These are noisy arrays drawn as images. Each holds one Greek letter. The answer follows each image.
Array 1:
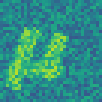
light mu
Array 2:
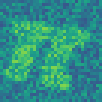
light pi
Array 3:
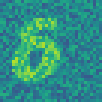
light delta
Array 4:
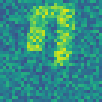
light eta
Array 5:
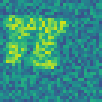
light pi
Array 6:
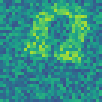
light omega
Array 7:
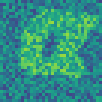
light alpha
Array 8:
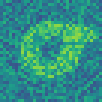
light sigma
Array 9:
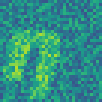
light eta
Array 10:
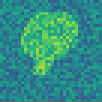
light phi
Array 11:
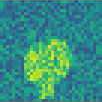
light phi
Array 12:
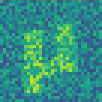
light mu
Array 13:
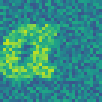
light alpha
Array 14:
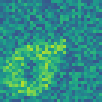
light sigma
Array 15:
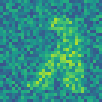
light lambda
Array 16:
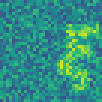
light xi
